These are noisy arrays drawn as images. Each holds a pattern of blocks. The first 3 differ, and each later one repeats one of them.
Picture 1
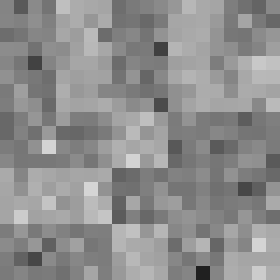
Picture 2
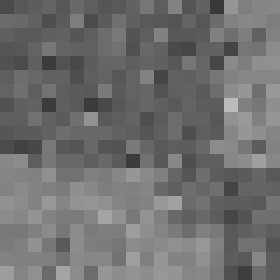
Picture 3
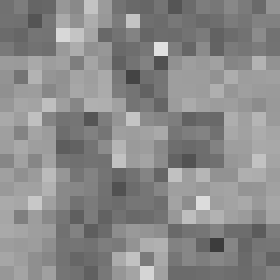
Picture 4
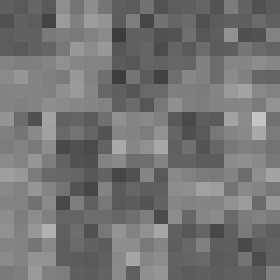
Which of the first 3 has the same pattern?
3
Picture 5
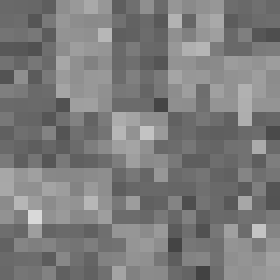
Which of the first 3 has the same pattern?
1
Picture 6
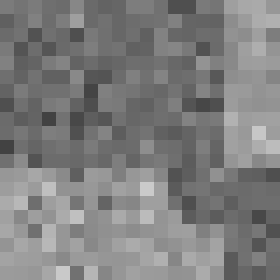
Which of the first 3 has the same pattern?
2
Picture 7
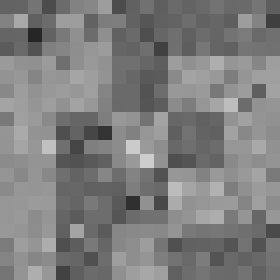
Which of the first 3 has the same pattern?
3
